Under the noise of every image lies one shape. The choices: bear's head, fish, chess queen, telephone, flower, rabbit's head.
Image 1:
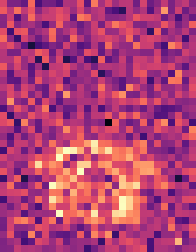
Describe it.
light telephone
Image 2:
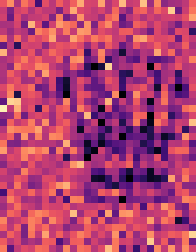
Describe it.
dark chess queen
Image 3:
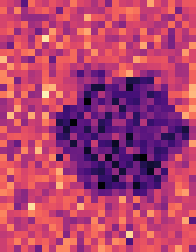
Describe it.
dark flower
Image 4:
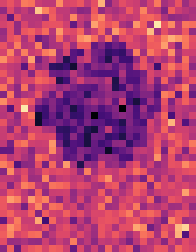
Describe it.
dark flower
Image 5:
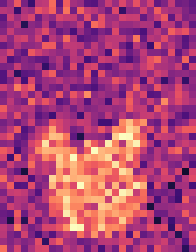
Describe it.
light bear's head
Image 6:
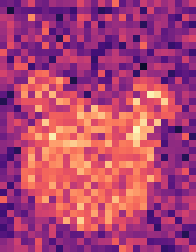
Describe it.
light bear's head
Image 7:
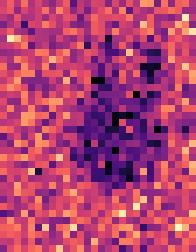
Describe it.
dark rabbit's head
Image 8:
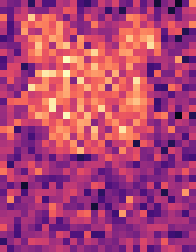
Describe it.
light bear's head
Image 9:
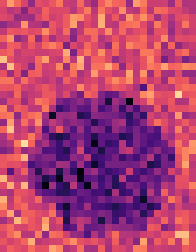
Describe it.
dark flower
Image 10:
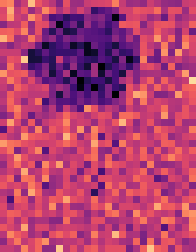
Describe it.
dark flower
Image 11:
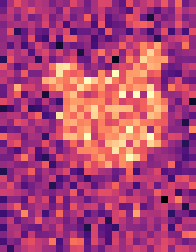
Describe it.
light bear's head
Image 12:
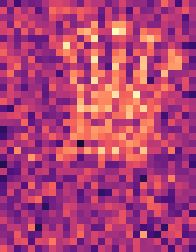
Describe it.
light chess queen
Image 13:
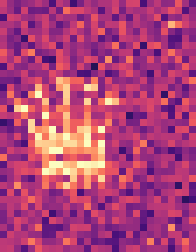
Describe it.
light chess queen
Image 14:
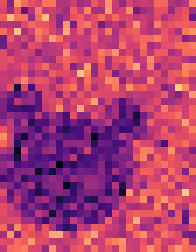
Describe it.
dark bear's head
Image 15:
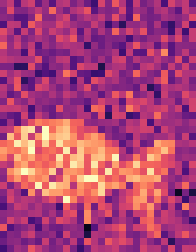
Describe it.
light fish
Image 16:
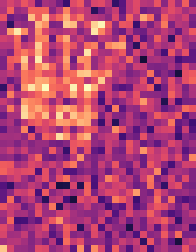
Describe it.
light chess queen
